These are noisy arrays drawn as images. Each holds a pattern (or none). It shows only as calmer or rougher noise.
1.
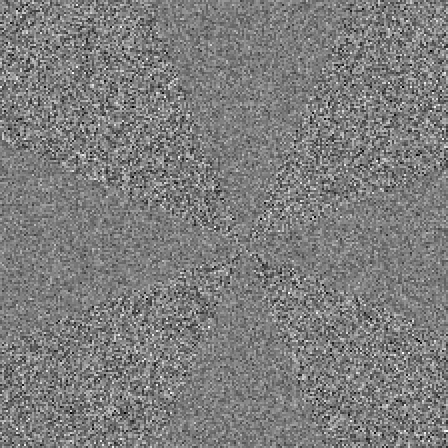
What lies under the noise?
spokes from one point
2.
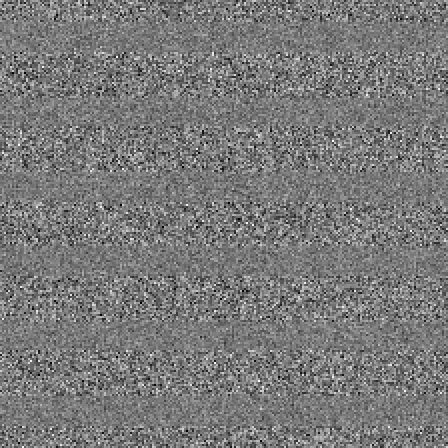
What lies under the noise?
horizontal stripes
